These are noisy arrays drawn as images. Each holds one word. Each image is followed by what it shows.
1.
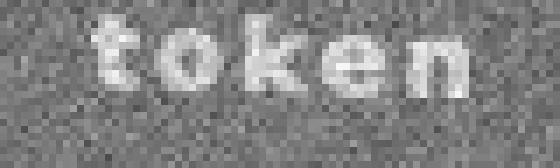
token
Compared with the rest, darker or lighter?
lighter
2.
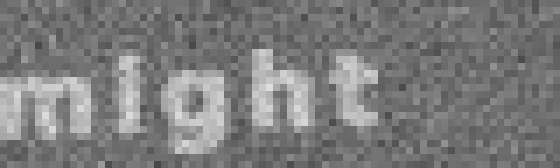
might
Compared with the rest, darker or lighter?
lighter
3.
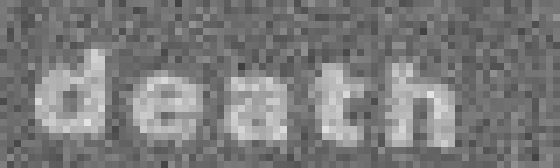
death
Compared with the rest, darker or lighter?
lighter
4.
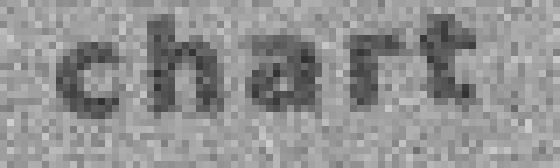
chart
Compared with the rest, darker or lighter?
darker
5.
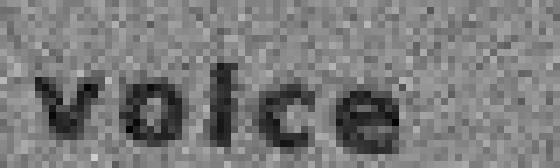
voice
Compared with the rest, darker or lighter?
darker
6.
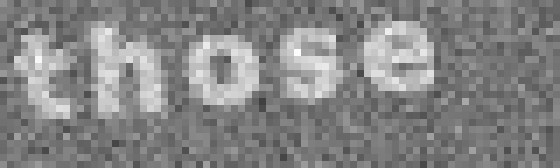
those
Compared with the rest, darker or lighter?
lighter
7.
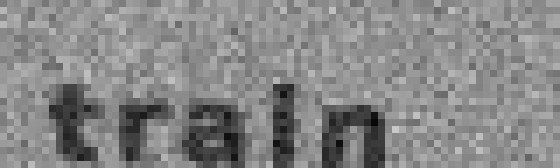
train
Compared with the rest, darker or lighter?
darker
